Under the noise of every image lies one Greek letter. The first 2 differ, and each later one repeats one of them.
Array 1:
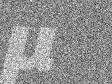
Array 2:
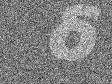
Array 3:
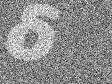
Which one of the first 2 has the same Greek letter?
2
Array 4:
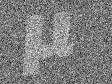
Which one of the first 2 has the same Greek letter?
1
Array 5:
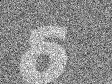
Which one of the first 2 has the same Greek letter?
2
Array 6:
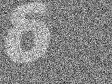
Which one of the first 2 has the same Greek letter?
2
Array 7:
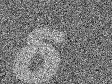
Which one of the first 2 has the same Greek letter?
2
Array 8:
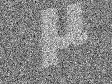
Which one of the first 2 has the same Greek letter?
1
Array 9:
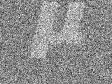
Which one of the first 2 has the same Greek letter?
1
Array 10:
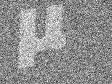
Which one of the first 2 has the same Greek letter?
1
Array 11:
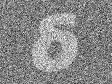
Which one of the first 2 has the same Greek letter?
2
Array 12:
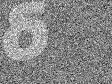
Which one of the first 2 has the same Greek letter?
2
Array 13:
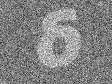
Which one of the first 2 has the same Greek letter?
2
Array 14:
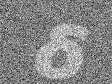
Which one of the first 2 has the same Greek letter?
2
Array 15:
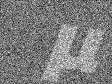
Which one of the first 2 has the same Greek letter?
1
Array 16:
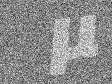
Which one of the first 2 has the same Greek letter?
1
